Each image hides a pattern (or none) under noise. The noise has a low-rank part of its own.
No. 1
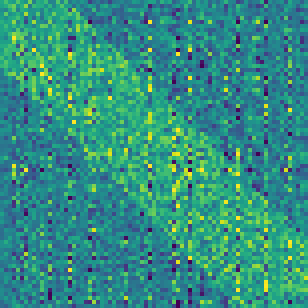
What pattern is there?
a diagonal band
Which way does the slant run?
top left to bottom right
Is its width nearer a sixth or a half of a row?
a half
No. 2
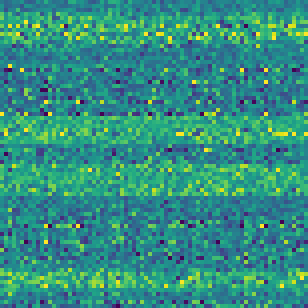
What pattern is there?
bands of rows
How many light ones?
4
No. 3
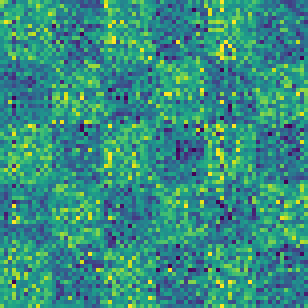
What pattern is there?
a checkerboard
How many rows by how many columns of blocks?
5 by 6
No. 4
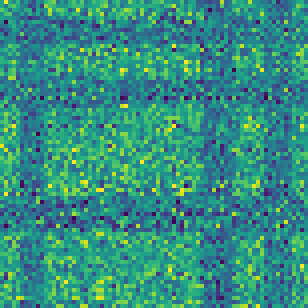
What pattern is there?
bands of rows crossing bands of columns
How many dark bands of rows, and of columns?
3 and 3
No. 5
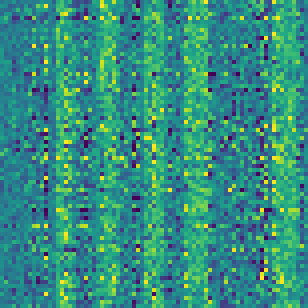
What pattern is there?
bands of columns
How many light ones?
5
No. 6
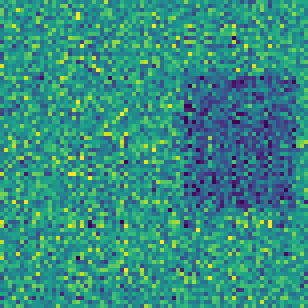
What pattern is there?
one block
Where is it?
middle right
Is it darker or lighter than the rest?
darker
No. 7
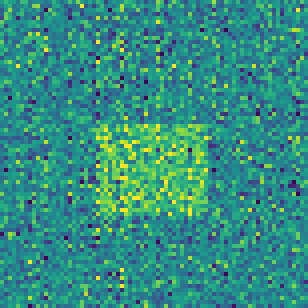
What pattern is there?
one block
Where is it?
centre
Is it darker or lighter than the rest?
lighter
